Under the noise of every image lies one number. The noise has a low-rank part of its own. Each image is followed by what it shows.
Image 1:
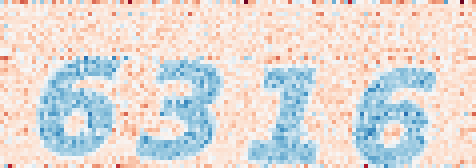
6316
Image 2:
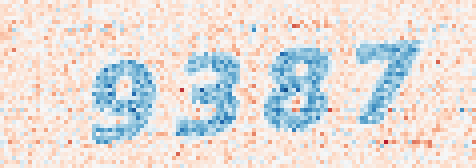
9387
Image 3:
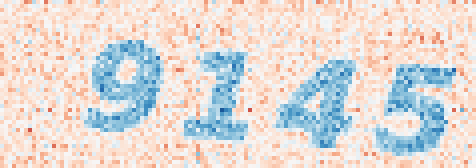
9145
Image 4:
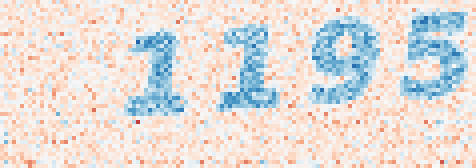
1195
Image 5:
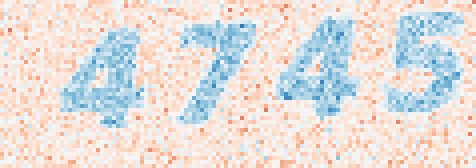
4745
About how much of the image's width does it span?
nearly all
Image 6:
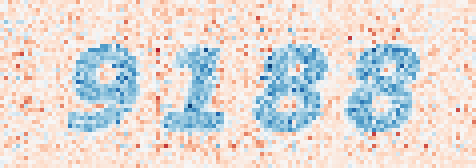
9188
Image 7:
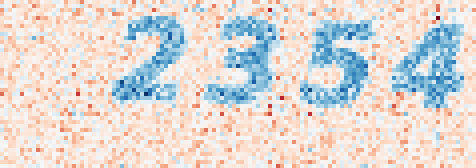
2354
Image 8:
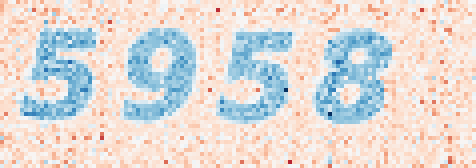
5958
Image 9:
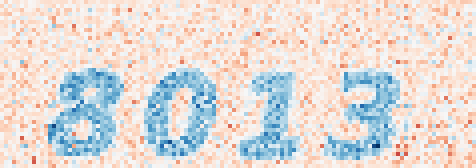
8013
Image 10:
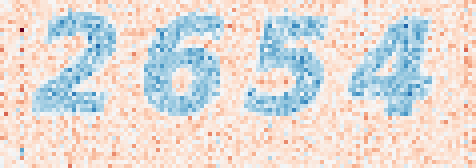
2654
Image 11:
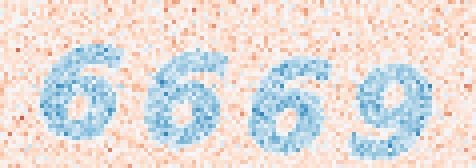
6669
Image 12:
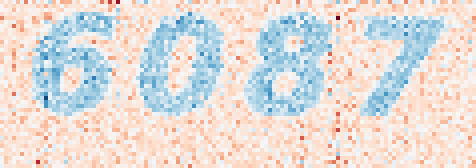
6087
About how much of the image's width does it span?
nearly all
